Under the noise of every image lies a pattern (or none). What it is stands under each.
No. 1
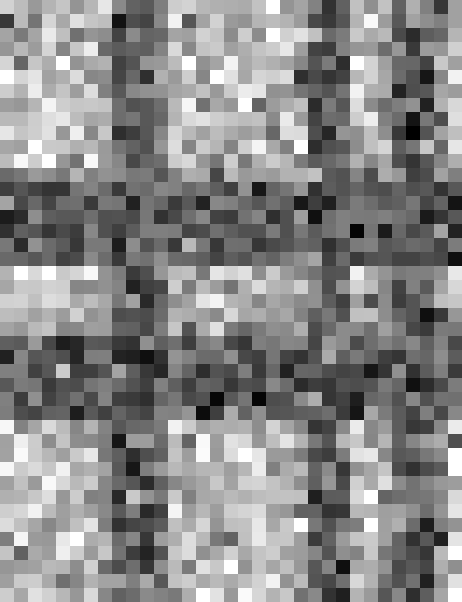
bands of rows crossing bands of columns
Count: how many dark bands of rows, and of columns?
2 and 3
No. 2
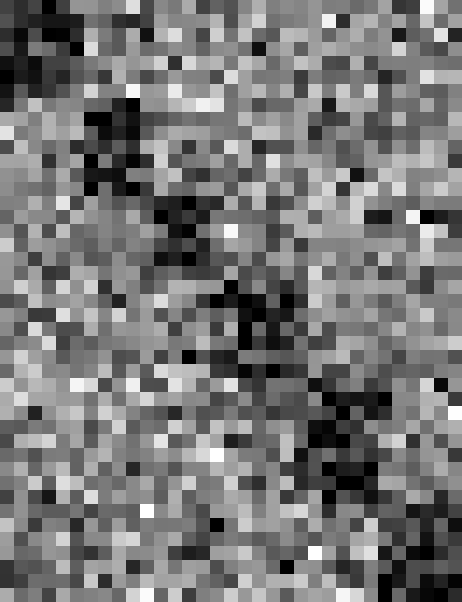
blocks along the diagonal
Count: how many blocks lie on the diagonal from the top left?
6
